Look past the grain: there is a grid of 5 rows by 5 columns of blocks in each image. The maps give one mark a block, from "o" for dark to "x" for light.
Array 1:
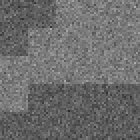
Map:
ooxxx
oxxxx
xxxxx
xoooo
ooooo
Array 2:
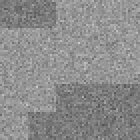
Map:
ooxxx
xxxxx
xxxxx
xxooo
xoooo
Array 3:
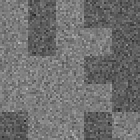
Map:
xoxoo
xoxxo
xxxoo
xxxxo
oxxox
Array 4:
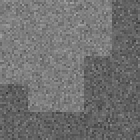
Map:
xxxxo
xxxxo
xxxoo
oxxoo
ooooo
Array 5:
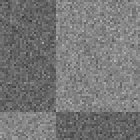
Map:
ooxxx
ooxxx
ooxxx
ooxxx
xxooo
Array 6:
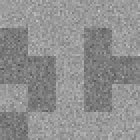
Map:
xxxxx
oxxox
ooxoo
xoxox
oxxxx
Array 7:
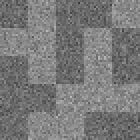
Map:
oxoox
xxoxo
oxoxo
ooxxx
oxxoo
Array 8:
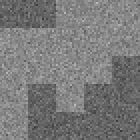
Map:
ooxxx
xxxxx
xxxxo
xoxoo
xoooo
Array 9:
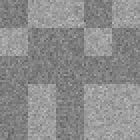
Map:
oxxox
xooxo
ooooo
oxoxx
oxoxx
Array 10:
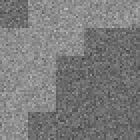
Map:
oxxxx
xxxoo
xxooo
xxooo
xoooo
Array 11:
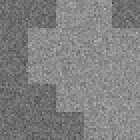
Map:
ooxxo
oxxxx
oxxxx
ooxxx
oooxx
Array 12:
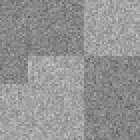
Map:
oooxx
oooxx
oxxoo
xxxoo
xxxoo
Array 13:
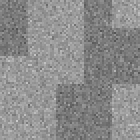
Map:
oxxox
oxxoo
xxxoo
xxoox
xxoox
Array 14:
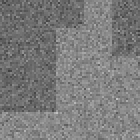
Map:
oooxo
ooxxo
ooxxx
ooxxx
xxxxx
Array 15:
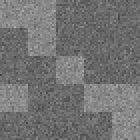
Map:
xxooo
oxooo
ooxoo
xooxx
oooox
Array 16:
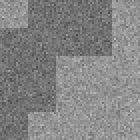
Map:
xooox
oooox
ooxxx
ooxxx
oxxxx
